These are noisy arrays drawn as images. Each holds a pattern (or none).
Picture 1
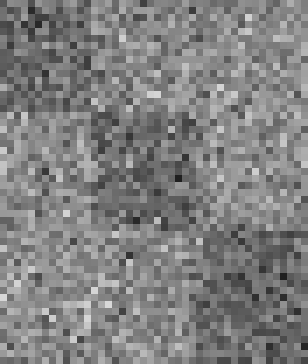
blocks along the diagonal
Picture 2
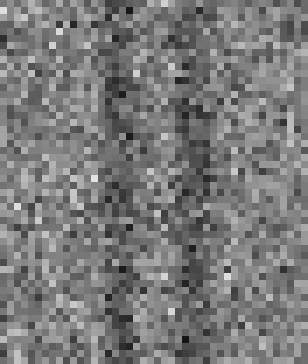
bands of columns
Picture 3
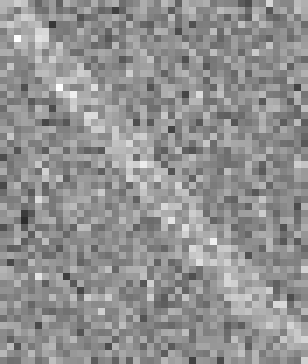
a diagonal band
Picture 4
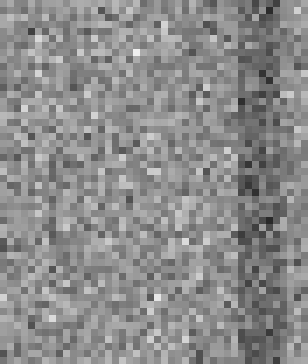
one band of columns
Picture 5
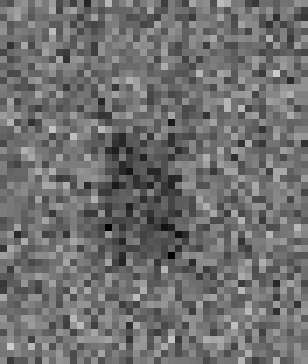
one block
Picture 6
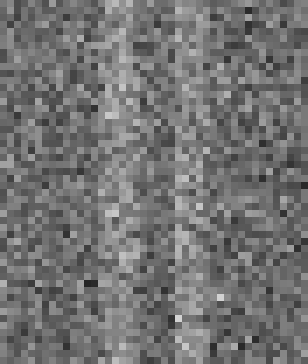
bands of columns
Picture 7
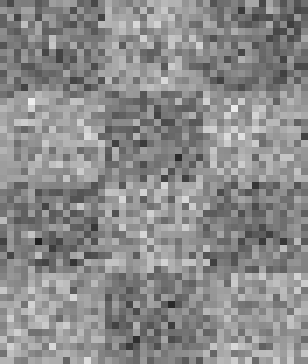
a checkerboard
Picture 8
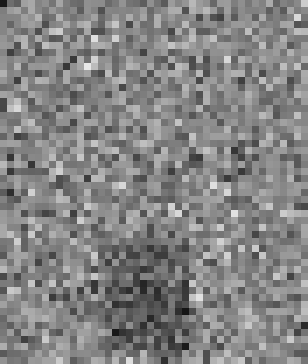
one block
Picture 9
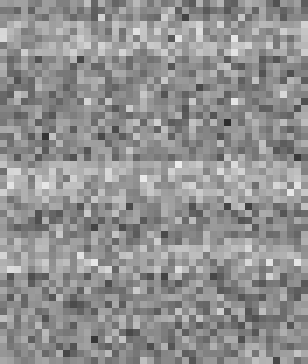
bands of rows
